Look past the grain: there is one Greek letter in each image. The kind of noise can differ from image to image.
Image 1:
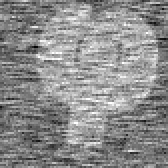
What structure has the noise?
streaked along the rows
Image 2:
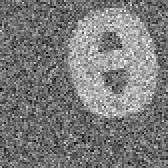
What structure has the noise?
independent entries
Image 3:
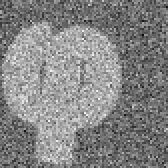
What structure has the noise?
independent entries
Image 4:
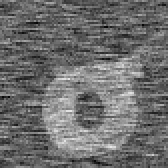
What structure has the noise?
streaked along the rows
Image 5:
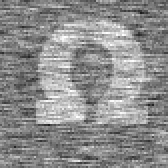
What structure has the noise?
streaked along the rows
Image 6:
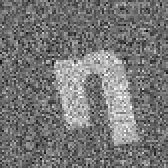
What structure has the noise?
low rank plus noise
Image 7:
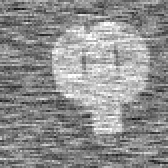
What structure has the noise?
streaked along the rows
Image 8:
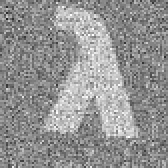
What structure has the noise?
low rank plus noise
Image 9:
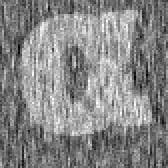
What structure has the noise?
streaked along the columns
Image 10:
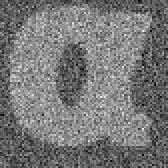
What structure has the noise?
low rank plus noise
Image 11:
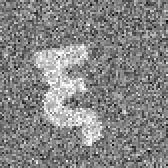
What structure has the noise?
independent entries
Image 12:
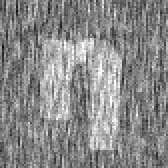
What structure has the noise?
streaked along the columns
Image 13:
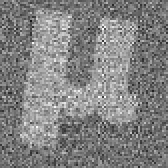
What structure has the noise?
low rank plus noise
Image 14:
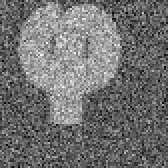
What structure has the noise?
independent entries
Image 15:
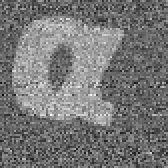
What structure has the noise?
rows of uneven size
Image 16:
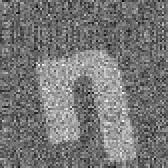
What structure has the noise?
low rank plus noise
